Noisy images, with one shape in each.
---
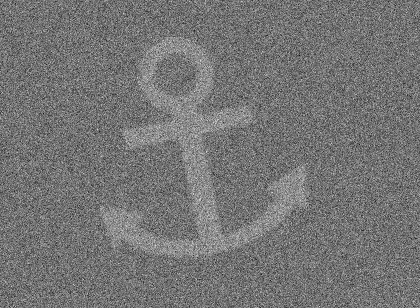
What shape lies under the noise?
anchor
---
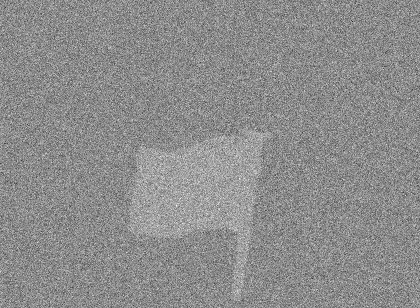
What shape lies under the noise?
flag
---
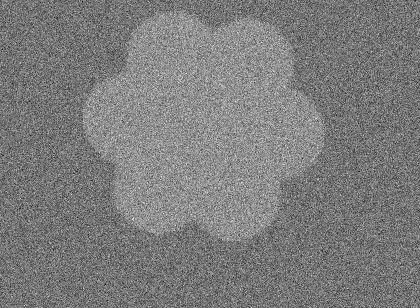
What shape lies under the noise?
flower
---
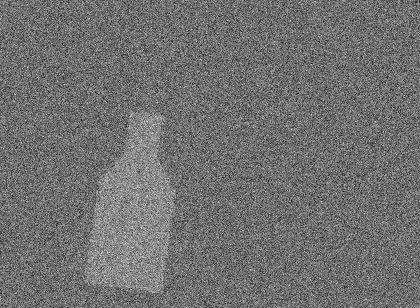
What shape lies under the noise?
bottle
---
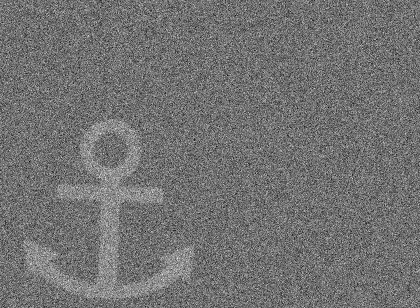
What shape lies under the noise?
anchor
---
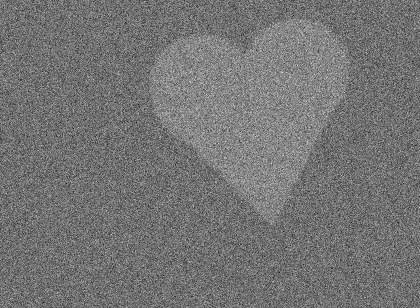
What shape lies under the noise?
heart
